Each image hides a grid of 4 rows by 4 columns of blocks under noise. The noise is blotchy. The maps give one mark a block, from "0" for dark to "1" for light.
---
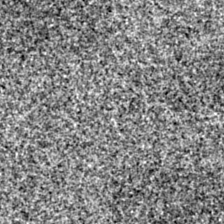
0 0 1 1
1 1 1 0
1 1 1 1
1 1 0 0
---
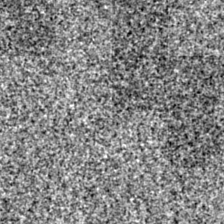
0 1 0 1
1 1 0 0
1 1 1 0
1 1 1 1
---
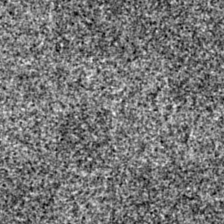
1 0 0 0
1 1 1 0
1 0 1 1
0 1 0 0
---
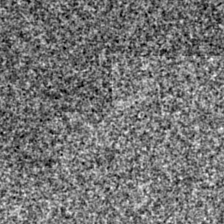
0 0 0 0
0 0 1 1
0 1 1 1
1 1 1 1
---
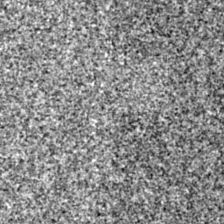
1 1 0 0
1 1 1 0
1 1 0 0
1 1 0 0
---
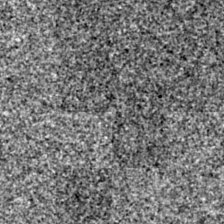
1 0 0 0
1 0 0 0
1 1 0 1
1 0 1 1
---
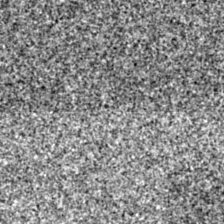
0 0 0 0
0 0 0 0
1 1 1 1
1 1 1 0
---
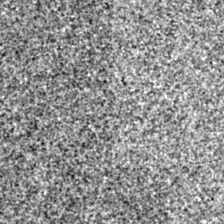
0 0 1 1
0 0 1 1
0 0 1 1
0 0 0 1
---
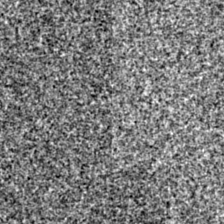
0 0 1 1
0 0 1 1
0 0 1 1
0 0 0 1
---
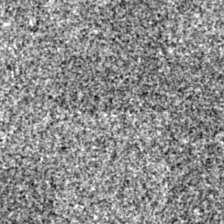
1 1 0 1
1 0 0 0
1 1 1 0
0 1 1 0
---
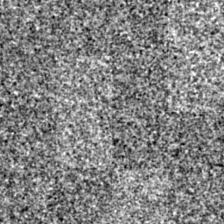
0 0 0 1
0 1 0 1
0 1 0 0
0 0 1 0
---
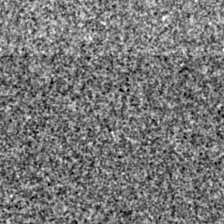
1 1 1 1
0 0 0 0
0 0 0 0
0 0 0 0
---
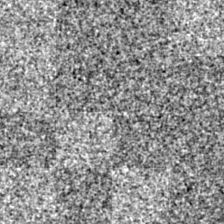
1 0 0 1
1 0 0 0
0 1 0 0
1 0 1 0
